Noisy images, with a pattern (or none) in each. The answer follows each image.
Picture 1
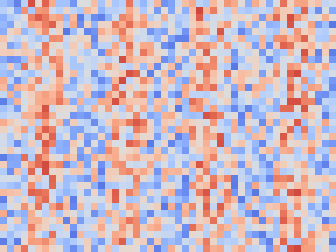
vertical stripes
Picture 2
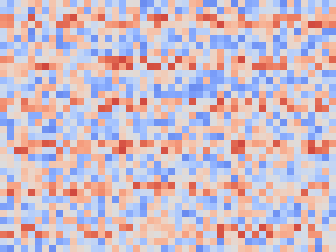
horizontal stripes
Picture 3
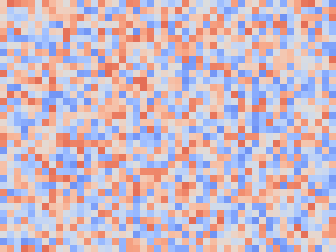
only noise
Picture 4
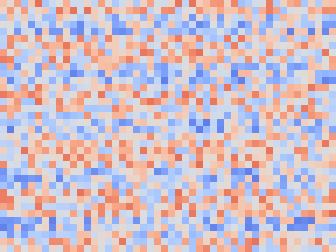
horizontal stripes
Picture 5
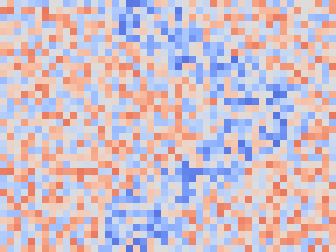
a wavy band
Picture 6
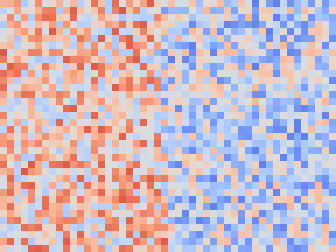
a sharp edge
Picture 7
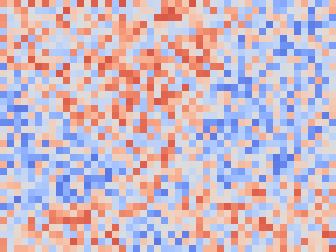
spokes from one point
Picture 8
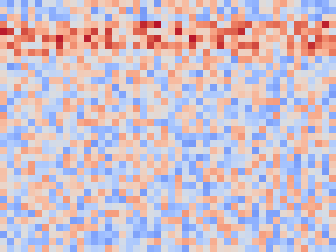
one horizontal stripe
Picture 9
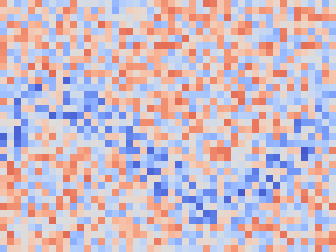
a wavy band
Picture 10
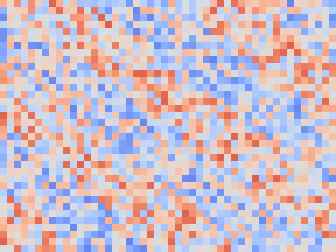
diagonal stripes
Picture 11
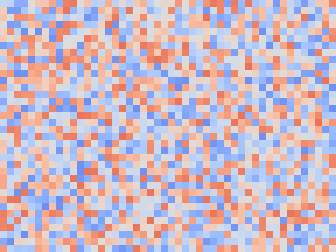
only noise
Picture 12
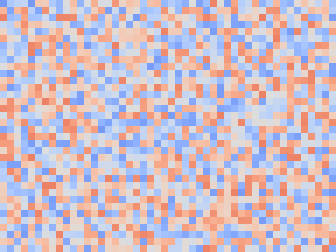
only noise
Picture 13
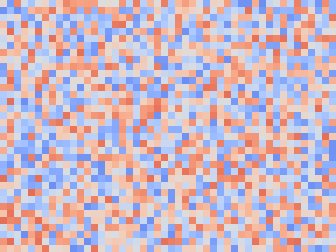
only noise
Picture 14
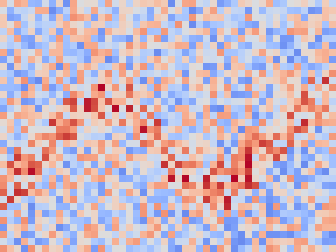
a wavy band
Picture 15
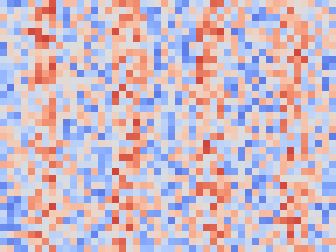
vertical stripes
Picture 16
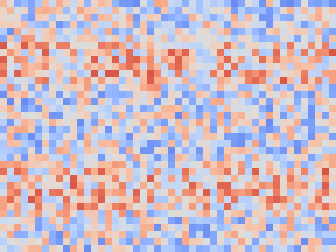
horizontal stripes
